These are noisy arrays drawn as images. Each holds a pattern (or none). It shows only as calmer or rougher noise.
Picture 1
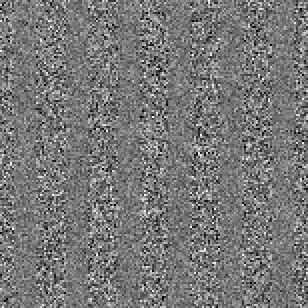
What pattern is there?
vertical stripes
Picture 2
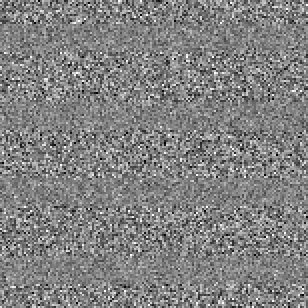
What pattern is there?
horizontal stripes
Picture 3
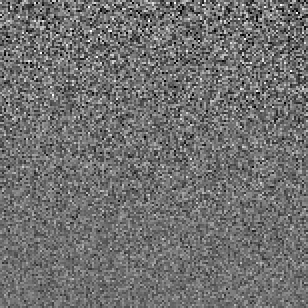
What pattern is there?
a smooth slope
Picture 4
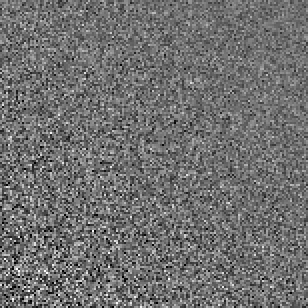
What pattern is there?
a smooth slope
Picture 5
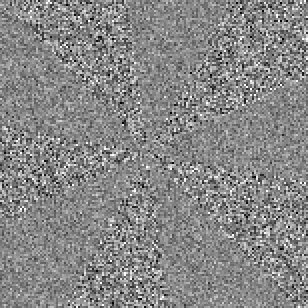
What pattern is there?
spokes from one point
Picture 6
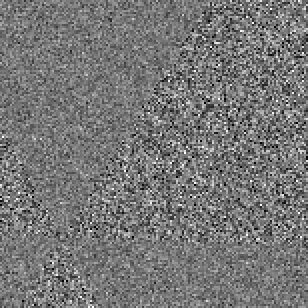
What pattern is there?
spokes from one point
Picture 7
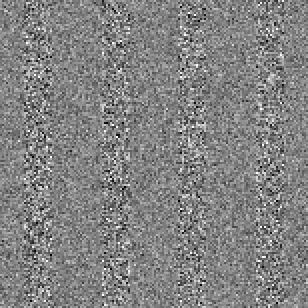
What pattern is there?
vertical stripes
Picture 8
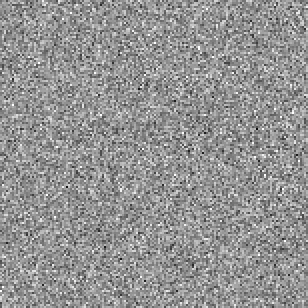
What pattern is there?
only noise
